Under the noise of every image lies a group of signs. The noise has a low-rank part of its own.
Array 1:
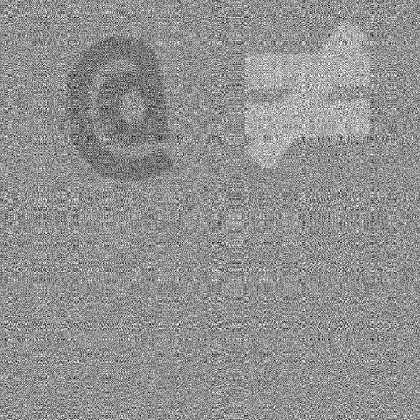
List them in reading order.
top left: dark at sign; top right: light not-equal sign
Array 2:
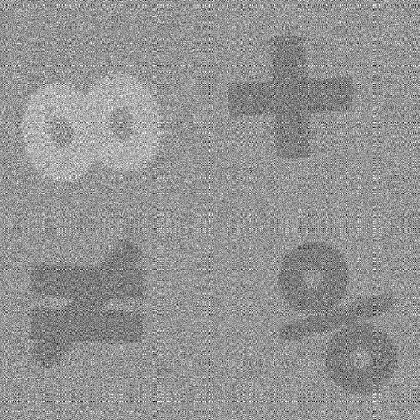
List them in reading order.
top left: light infinity sign; top right: dark plus sign; bottom left: dark not-equal sign; bottom right: dark percent sign
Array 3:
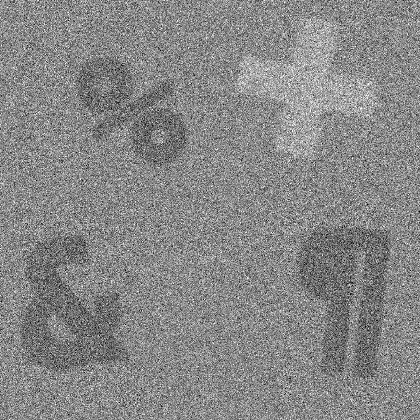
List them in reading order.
top left: dark percent sign; top right: light plus sign; bottom left: dark ampersand; bottom right: dark pilcrow
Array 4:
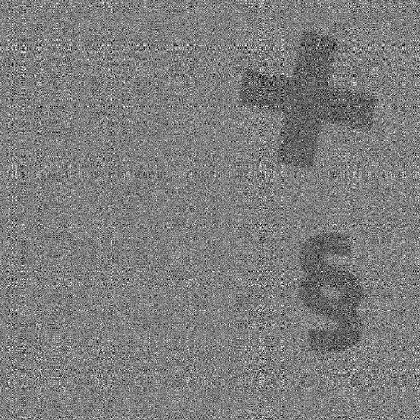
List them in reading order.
top right: dark plus sign; bottom right: dark section sign
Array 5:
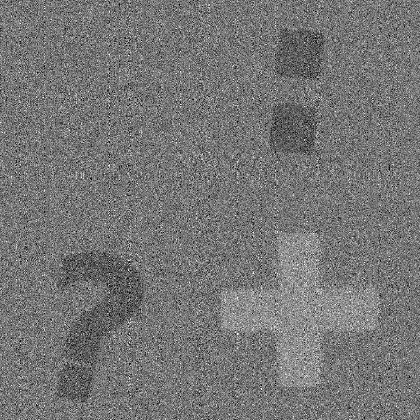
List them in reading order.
top right: dark colon; bottom left: dark question mark; bottom right: light plus sign
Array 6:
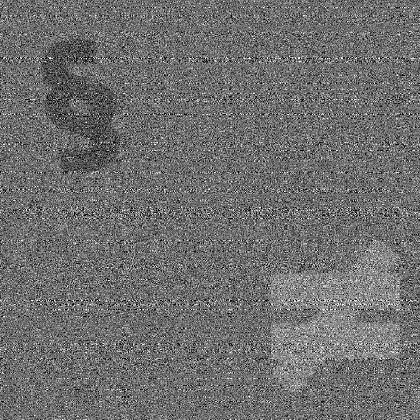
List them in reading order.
top left: dark section sign; bottom right: light not-equal sign
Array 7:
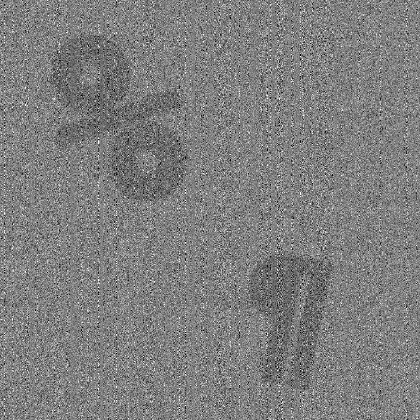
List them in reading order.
top left: dark percent sign; bottom right: dark pilcrow
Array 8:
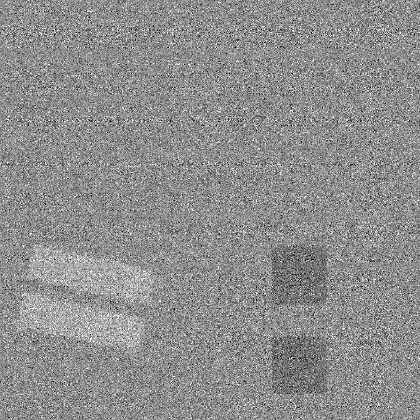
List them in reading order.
bottom left: light equals sign; bottom right: dark colon
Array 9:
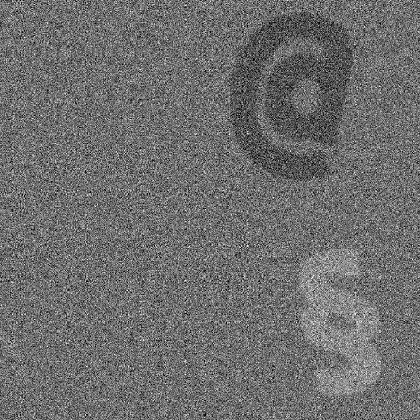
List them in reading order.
top right: dark at sign; bottom right: light section sign
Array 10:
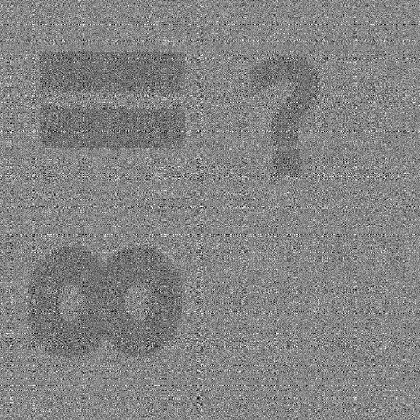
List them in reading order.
top left: dark equals sign; top right: dark question mark; bottom left: dark infinity sign
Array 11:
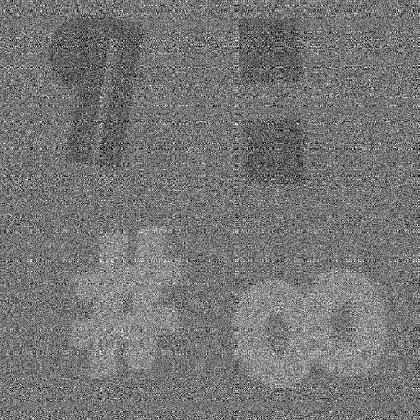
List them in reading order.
top left: dark pilcrow; top right: dark colon; bottom left: light hash sign; bottom right: light infinity sign
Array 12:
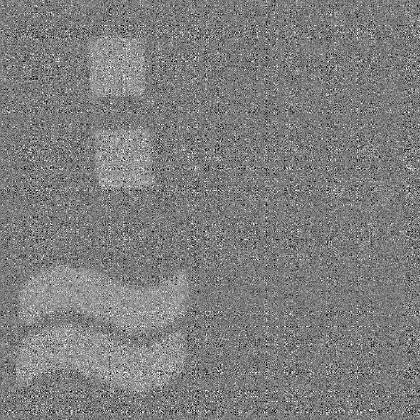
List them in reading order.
top left: light colon; bottom left: light approximately sign
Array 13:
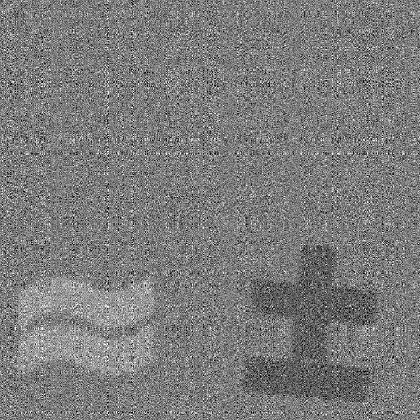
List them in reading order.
bottom left: light approximately sign; bottom right: dark plus-minus sign
